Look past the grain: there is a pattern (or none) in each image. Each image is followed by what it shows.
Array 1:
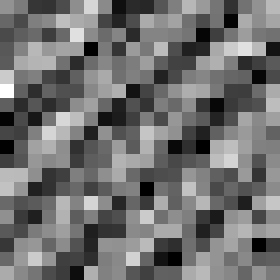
diagonal stripes
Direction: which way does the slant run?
bottom left to top right
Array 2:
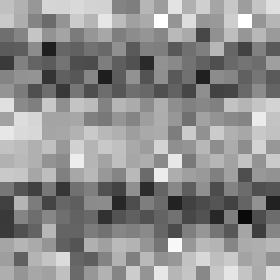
horizontal stripes
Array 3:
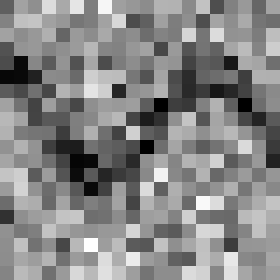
a wavy band
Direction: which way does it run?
left to right
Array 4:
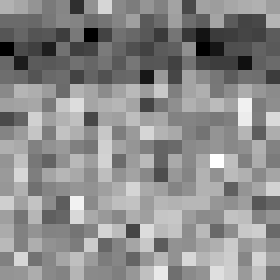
one horizontal stripe
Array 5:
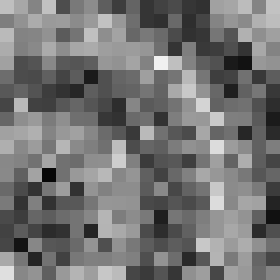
rings round one point
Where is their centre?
bottom left
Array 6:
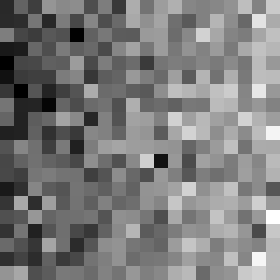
a smooth slope
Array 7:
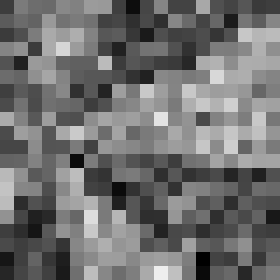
spokes from one point
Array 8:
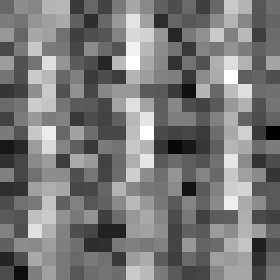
vertical stripes
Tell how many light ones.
3
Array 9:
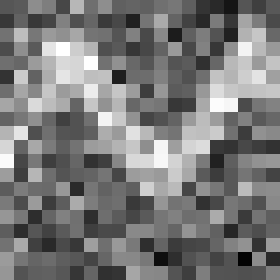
a wavy band
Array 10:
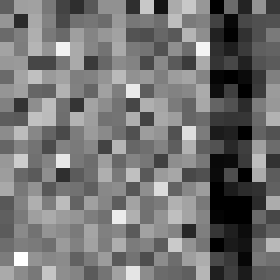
one vertical stripe
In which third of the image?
right
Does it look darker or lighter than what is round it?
darker
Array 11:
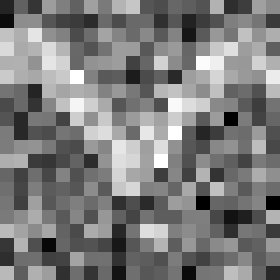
a wavy band
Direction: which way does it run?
left to right
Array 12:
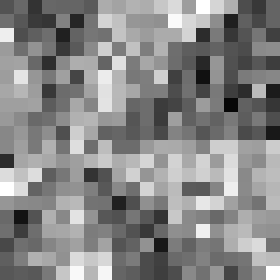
spokes from one point
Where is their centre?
middle left
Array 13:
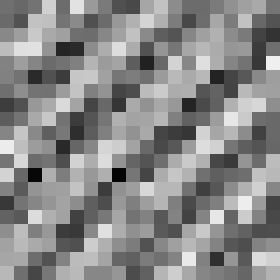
diagonal stripes
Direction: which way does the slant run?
bottom left to top right
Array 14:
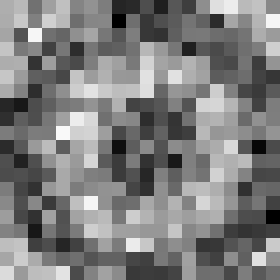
rings round one point
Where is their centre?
centre
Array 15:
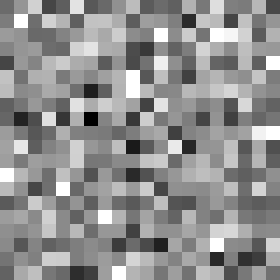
only noise
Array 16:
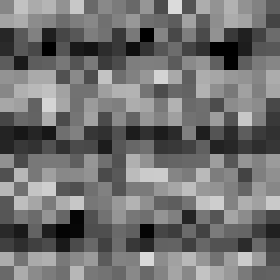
horizontal stripes
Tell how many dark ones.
3
